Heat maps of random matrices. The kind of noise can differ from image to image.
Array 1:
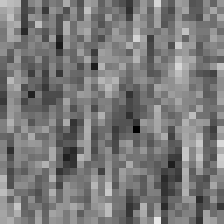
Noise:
streaked along the columns
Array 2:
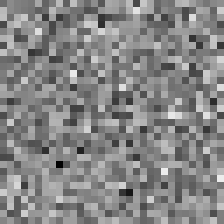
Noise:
independent entries
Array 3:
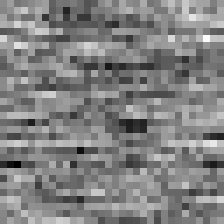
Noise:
streaked along the rows
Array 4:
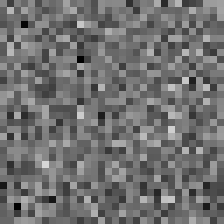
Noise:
low rank plus noise
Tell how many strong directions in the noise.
three or four
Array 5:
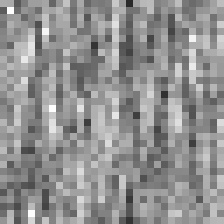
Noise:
streaked along the columns
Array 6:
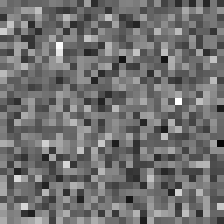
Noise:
independent entries
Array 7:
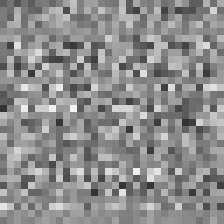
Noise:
rows of uneven size
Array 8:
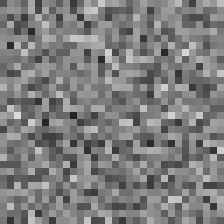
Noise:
independent entries
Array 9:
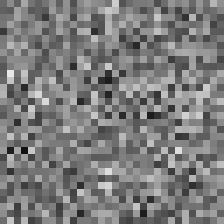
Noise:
low rank plus noise
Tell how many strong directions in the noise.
three or four
